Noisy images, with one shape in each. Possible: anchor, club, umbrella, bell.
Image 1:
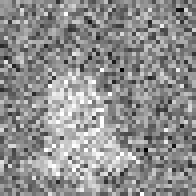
bell
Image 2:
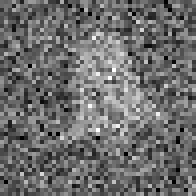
bell
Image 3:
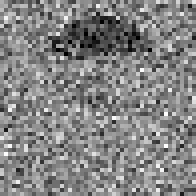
umbrella
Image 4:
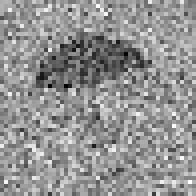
umbrella
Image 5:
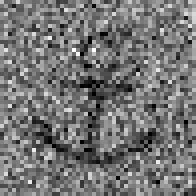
anchor
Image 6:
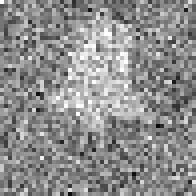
bell
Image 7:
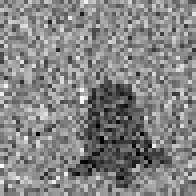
bell
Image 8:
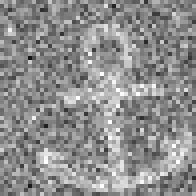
anchor
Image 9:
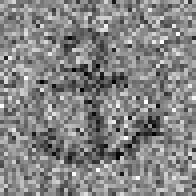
anchor
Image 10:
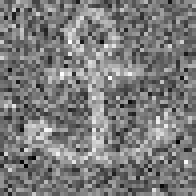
anchor
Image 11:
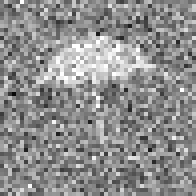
umbrella
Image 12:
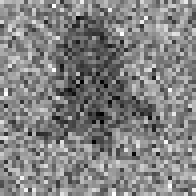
bell
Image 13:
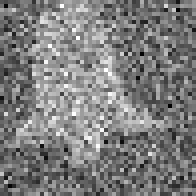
bell
